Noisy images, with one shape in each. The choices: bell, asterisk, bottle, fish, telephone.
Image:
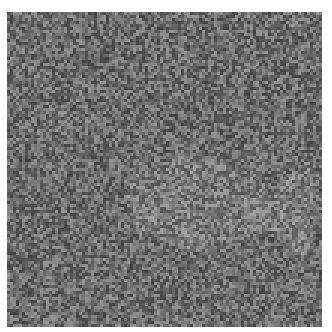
light fish
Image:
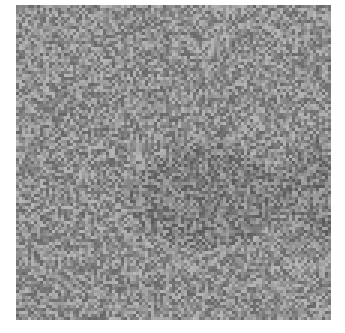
dark fish
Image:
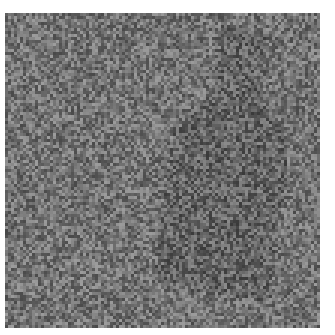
dark bottle
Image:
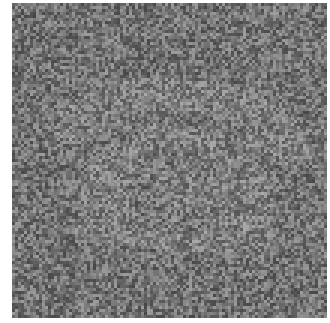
light telephone
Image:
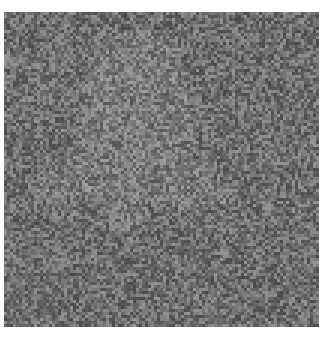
light bell
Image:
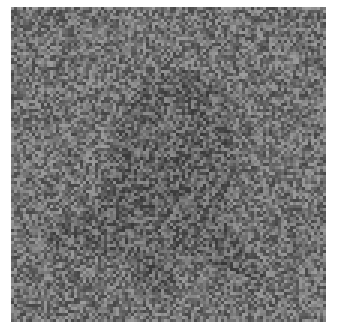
dark bell
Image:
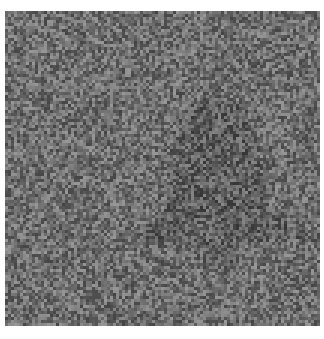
dark bell
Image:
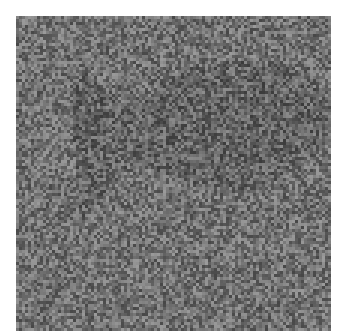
dark fish
